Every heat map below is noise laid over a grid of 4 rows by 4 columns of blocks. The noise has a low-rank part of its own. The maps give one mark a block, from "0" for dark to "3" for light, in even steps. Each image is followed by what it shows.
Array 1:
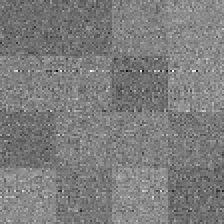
0023
2203
0221
3130
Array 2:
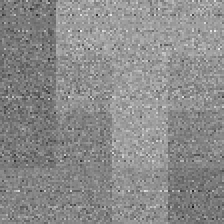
0333
0232
0131
1120
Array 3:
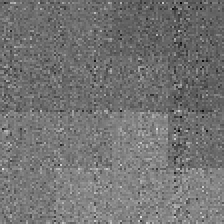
1100
1110
2231
2333
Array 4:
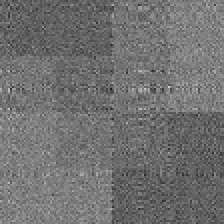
0023
2123
3210
3300
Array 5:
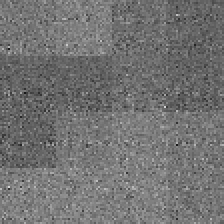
2310
0010
0232
3332
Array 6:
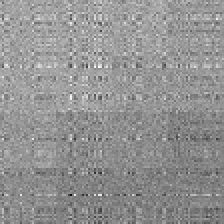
3332
3322
2110
1000
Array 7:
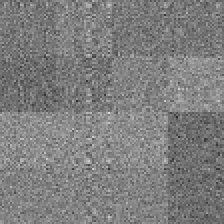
1211
0123
3330
2220
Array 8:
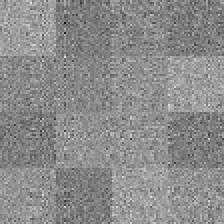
3010
1123
0220
2032
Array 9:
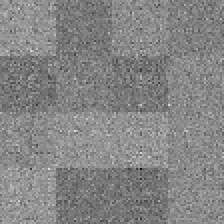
3021
0102
2332
3002
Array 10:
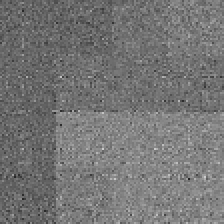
0012
0111
0333
0233
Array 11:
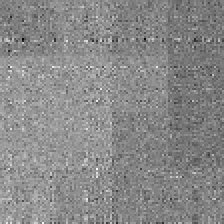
1210
3320
3310
3211
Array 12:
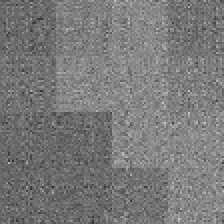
0231
1332
0033
0013
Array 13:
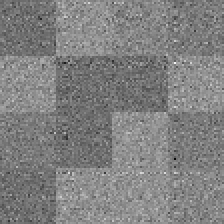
0321
3003
1031
0332
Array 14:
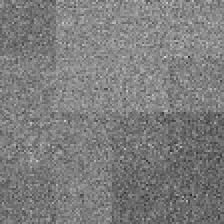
1333
2332
2210
1200
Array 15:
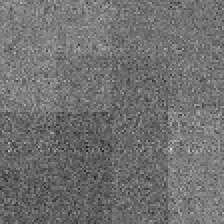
3322
3212
1013
0013
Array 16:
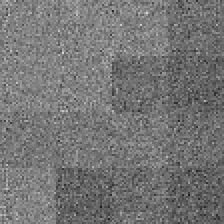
3331
3310
2221
3010
